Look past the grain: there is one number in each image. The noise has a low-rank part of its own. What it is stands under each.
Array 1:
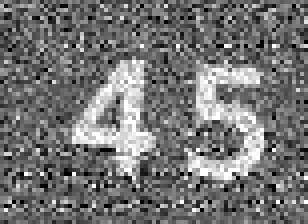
45
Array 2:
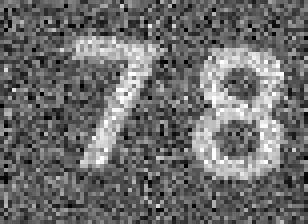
78
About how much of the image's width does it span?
two thirds
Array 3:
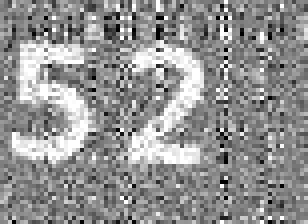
52
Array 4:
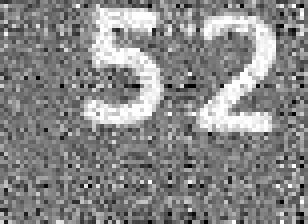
52
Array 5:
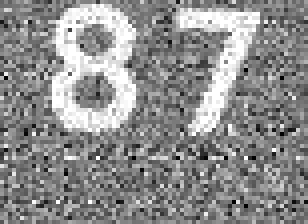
87
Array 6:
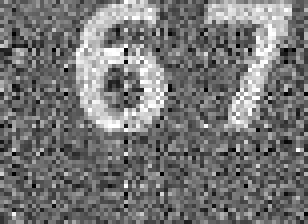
67
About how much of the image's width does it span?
two thirds
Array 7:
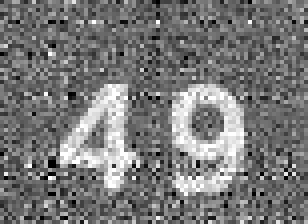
49
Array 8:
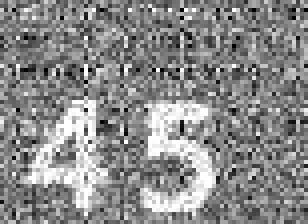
45
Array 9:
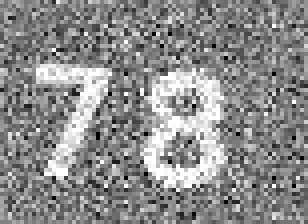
78
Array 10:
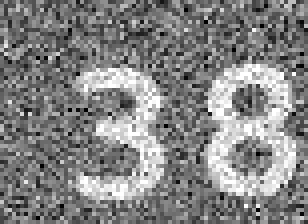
38
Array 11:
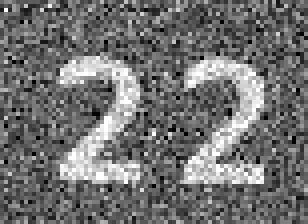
22
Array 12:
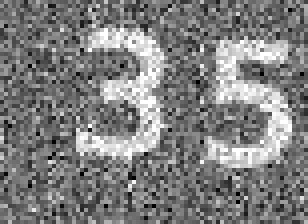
35
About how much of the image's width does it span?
two thirds
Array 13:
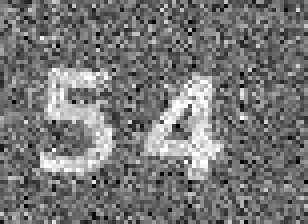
54
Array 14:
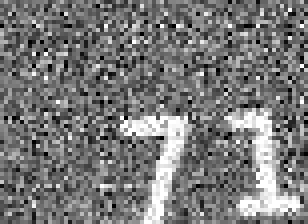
71
